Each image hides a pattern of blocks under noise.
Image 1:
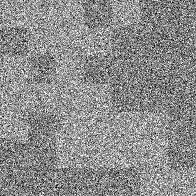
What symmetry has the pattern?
no symmetry
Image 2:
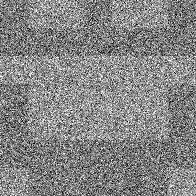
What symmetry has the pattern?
left and right mirror each other
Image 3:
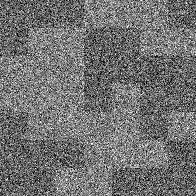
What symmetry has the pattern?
no symmetry
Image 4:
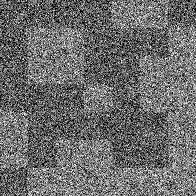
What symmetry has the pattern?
mirrored about the diagonal from the top left
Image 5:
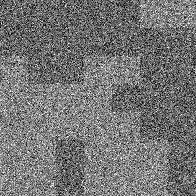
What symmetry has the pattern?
no symmetry
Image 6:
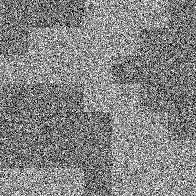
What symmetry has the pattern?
no symmetry
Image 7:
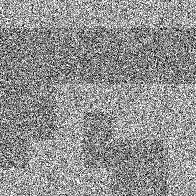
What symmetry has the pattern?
no symmetry
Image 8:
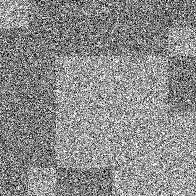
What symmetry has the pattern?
mirrored about the diagonal from the top left
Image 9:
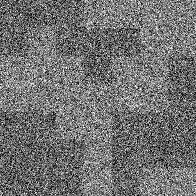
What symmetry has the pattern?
no symmetry
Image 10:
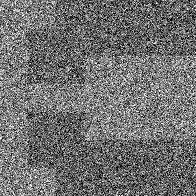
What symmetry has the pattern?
top and bottom mirror each other
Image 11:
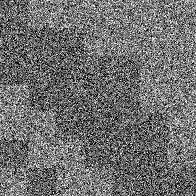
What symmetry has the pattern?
mirrored about the diagonal from the bottom left
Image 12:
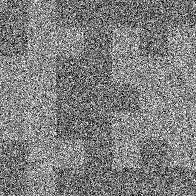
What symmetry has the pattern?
top and bottom mirror each other
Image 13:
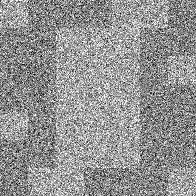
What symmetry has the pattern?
the same after a half turn
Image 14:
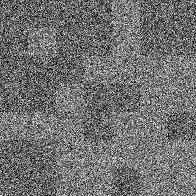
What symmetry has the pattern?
mirrored about the diagonal from the top left
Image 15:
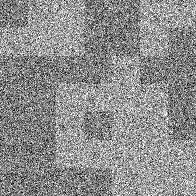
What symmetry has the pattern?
no symmetry
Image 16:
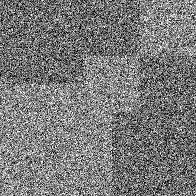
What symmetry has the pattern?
mirrored about the diagonal from the bottom left
